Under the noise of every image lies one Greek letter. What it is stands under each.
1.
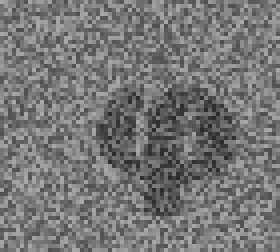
phi
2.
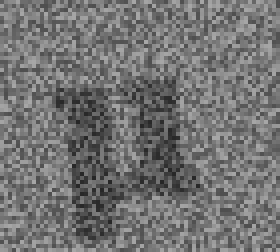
mu
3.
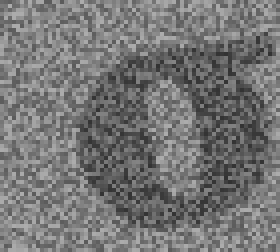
sigma
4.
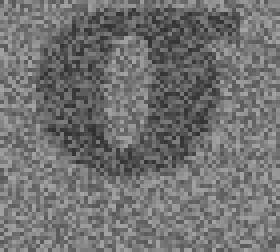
sigma
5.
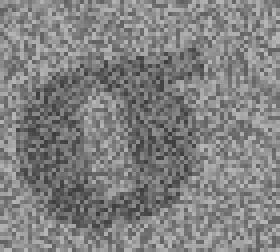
sigma
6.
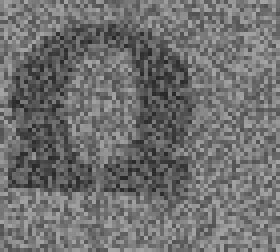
omega
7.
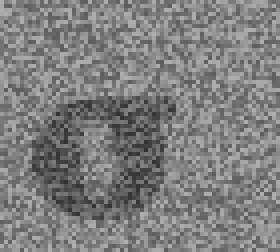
sigma
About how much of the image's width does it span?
half
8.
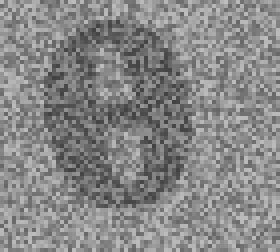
theta
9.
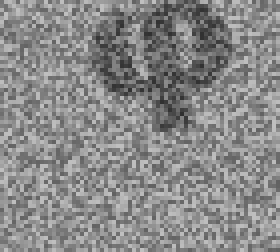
phi
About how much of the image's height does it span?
half
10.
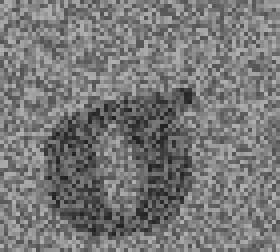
sigma
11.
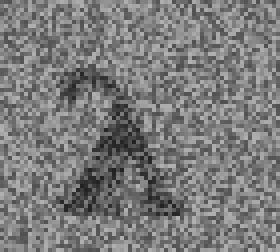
lambda
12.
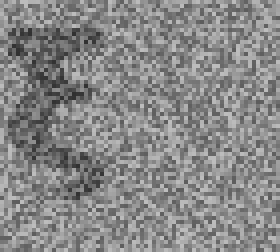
xi
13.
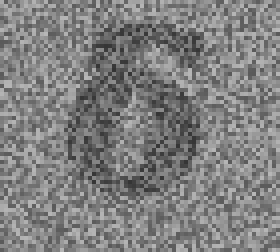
delta
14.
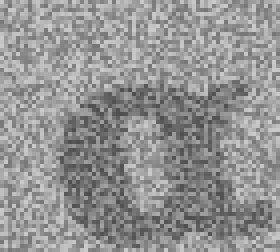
alpha
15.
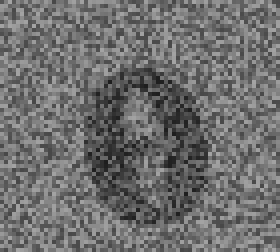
theta
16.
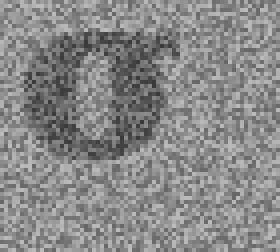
sigma
